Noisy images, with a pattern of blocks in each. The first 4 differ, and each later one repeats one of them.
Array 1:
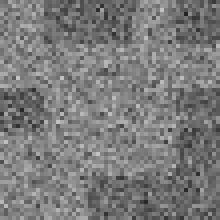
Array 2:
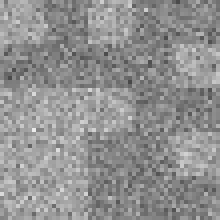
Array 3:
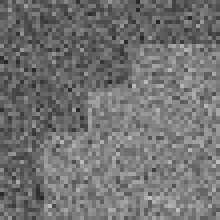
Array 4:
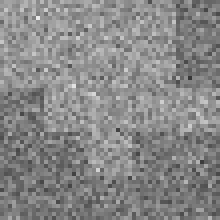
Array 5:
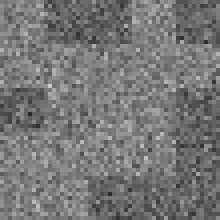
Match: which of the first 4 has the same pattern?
1
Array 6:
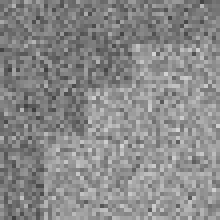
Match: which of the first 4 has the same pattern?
3
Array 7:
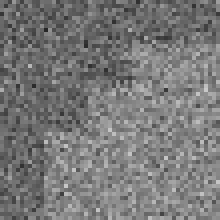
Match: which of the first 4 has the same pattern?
3
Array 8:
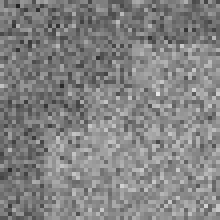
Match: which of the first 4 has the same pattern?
3
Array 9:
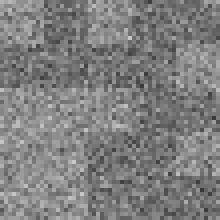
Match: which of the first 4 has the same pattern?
2
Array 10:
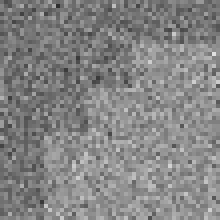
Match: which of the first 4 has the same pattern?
3
